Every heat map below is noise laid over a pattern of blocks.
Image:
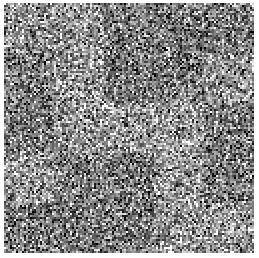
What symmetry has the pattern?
the same after a half turn
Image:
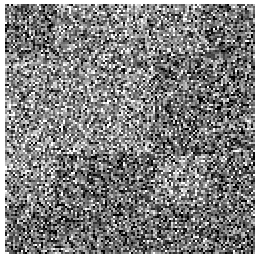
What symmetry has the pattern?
mirrored about the diagonal from the top left
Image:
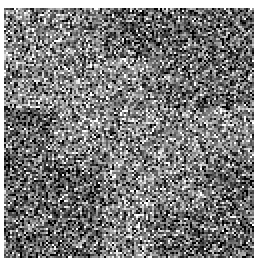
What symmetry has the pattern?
mirrored about the diagonal from the top left
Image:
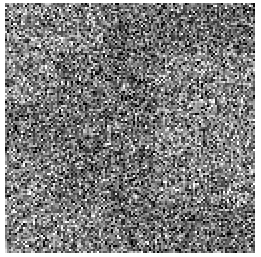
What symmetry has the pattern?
top and bottom mirror each other
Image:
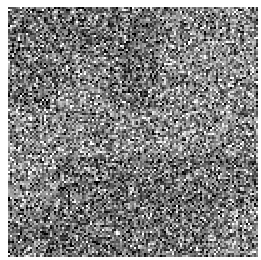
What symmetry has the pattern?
no symmetry
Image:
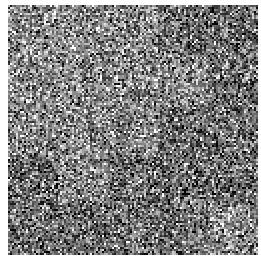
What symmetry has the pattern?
mirrored about the diagonal from the top left
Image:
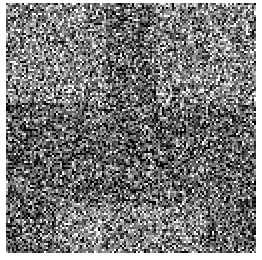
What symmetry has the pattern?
left and right mirror each other
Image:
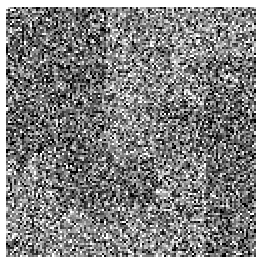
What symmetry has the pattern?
no symmetry
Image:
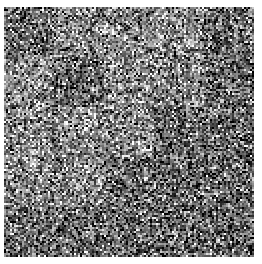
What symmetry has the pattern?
mirrored about the diagonal from the top left
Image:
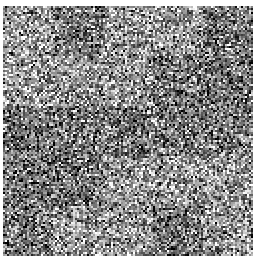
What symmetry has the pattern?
the same after a half turn
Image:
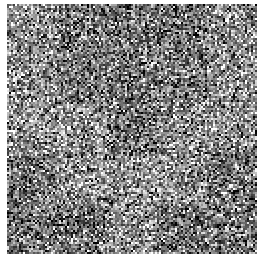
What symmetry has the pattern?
left and right mirror each other
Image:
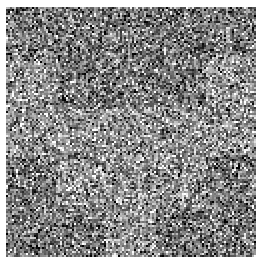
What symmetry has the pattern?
left and right mirror each other
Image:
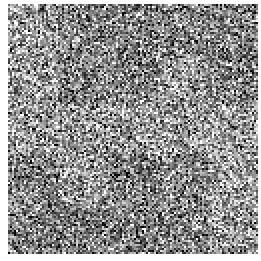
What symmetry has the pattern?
the same after a half turn
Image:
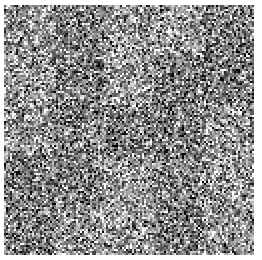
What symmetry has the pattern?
the same after a half turn
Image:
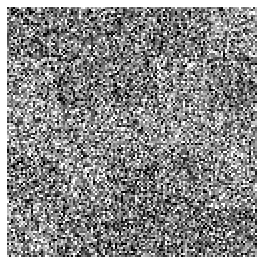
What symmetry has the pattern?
the same after a half turn
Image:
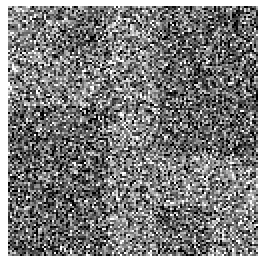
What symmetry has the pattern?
the same after a half turn
